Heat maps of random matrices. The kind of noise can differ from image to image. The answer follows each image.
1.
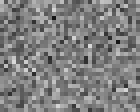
independent entries
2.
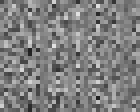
columns of uneven size
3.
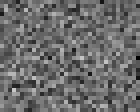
independent entries
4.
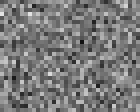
independent entries
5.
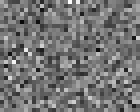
independent entries
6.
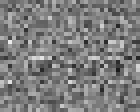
low rank plus noise
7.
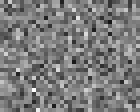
independent entries
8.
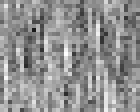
streaked along the columns
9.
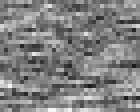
streaked along the rows
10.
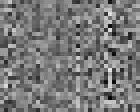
columns of uneven size
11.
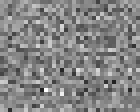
low rank plus noise
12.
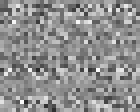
rows of uneven size
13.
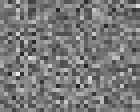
low rank plus noise
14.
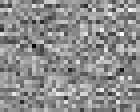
low rank plus noise
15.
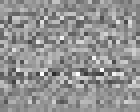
rows of uneven size
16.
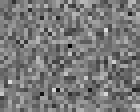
independent entries
